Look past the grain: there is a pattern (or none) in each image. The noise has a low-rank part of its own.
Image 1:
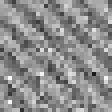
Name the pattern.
diagonal stripes
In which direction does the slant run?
top left to bottom right
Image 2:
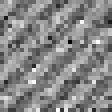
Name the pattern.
diagonal stripes
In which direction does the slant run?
bottom left to top right
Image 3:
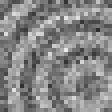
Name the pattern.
rings round one point
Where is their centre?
bottom right
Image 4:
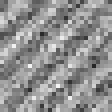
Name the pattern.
diagonal stripes
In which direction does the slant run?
bottom left to top right
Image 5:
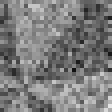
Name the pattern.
spokes from one point
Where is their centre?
bottom left
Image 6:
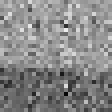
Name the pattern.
a sharp edge
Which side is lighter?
top
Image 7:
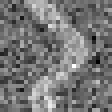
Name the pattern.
a wavy band
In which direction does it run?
top to bottom
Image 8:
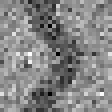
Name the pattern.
a wavy band
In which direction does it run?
top to bottom
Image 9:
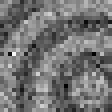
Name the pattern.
rings round one point
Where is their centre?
bottom right
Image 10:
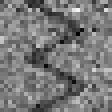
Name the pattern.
a wavy band
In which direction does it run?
top to bottom
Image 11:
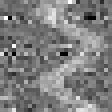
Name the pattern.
a wavy band
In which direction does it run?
top to bottom
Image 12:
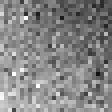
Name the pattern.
a smooth slope
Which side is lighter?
bottom left
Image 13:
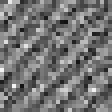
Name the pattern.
diagonal stripes
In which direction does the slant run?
bottom left to top right
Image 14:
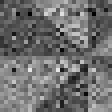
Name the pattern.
spokes from one point
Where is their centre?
middle right
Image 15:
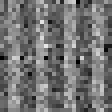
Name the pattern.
vertical stripes
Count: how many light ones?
4
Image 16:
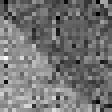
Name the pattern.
a sharp edge
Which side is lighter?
bottom left
